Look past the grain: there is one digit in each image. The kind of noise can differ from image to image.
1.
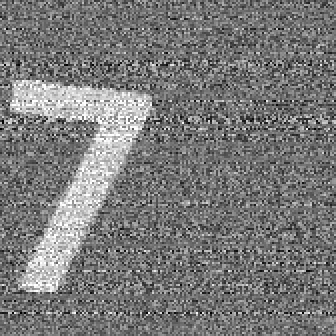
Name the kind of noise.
rows of uneven size
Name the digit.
7
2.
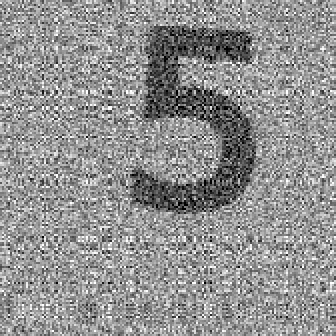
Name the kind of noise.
low rank plus noise
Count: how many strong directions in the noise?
one
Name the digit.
5
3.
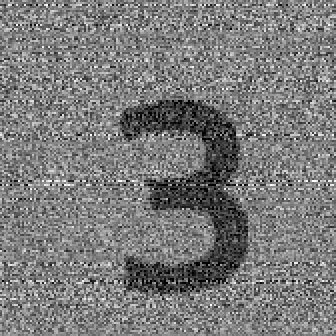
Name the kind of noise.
rows of uneven size
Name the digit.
3
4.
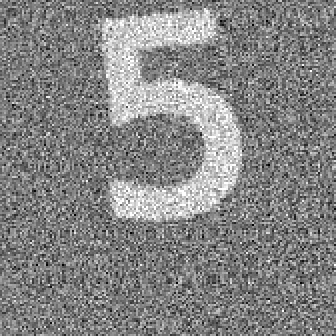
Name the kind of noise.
low rank plus noise
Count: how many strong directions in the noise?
five to eight
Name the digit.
5
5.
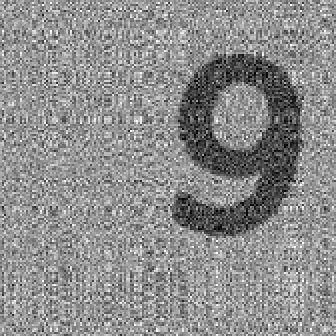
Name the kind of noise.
low rank plus noise
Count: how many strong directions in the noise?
two
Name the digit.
9
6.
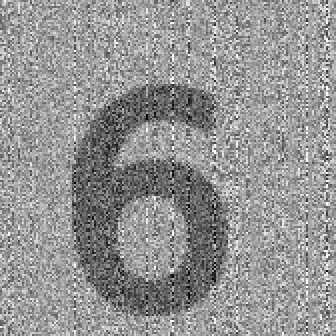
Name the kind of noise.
columns of uneven size
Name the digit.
6
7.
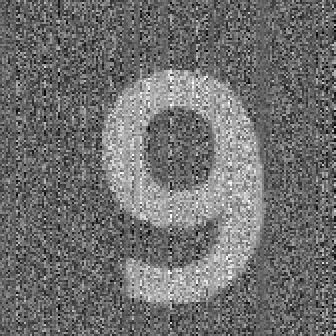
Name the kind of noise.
columns of uneven size
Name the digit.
9
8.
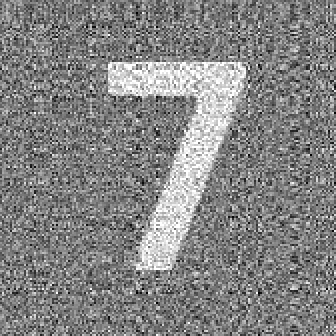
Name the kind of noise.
low rank plus noise
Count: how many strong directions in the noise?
three or four
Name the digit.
7
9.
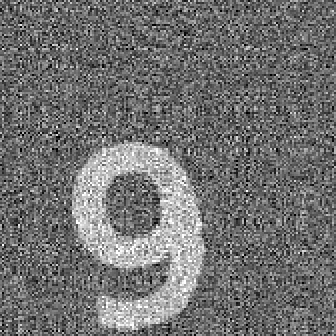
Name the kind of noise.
low rank plus noise
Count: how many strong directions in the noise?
three or four
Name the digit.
9
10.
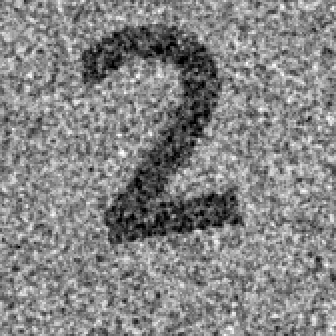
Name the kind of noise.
blotchy
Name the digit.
2
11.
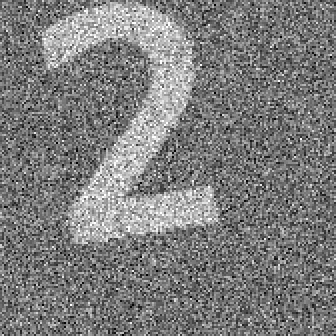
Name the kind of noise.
independent entries
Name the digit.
2
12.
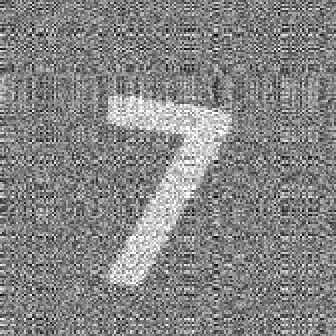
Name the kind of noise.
low rank plus noise
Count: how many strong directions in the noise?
one
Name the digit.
7
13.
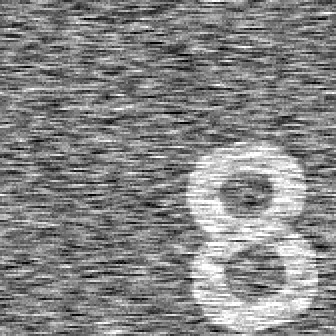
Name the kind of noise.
streaked along the rows
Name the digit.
8
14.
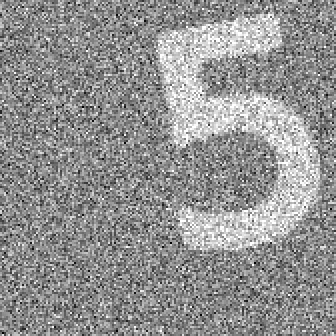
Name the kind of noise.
independent entries
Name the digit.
5
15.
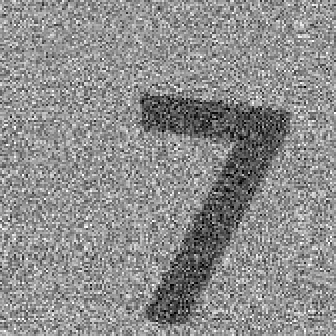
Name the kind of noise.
low rank plus noise
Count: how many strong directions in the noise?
five to eight
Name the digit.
7
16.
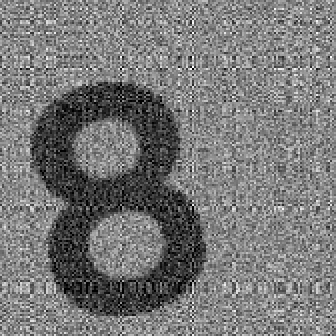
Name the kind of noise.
low rank plus noise
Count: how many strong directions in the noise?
one
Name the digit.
8
